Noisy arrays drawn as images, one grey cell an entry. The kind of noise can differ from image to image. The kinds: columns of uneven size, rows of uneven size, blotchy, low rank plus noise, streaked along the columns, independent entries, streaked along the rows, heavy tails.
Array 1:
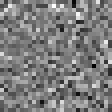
low rank plus noise
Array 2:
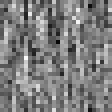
streaked along the columns
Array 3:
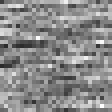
streaked along the rows
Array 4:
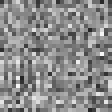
low rank plus noise
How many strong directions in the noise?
five to eight
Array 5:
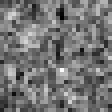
blotchy
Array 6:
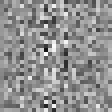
columns of uneven size
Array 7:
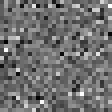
heavy tails
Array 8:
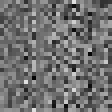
columns of uneven size
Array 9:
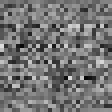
rows of uneven size
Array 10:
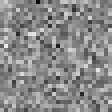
independent entries
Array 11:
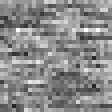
streaked along the rows
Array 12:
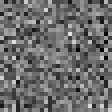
low rank plus noise
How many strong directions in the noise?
one
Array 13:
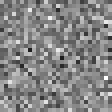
independent entries
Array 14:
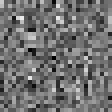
low rank plus noise
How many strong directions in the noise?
two
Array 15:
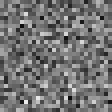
independent entries
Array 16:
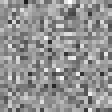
low rank plus noise
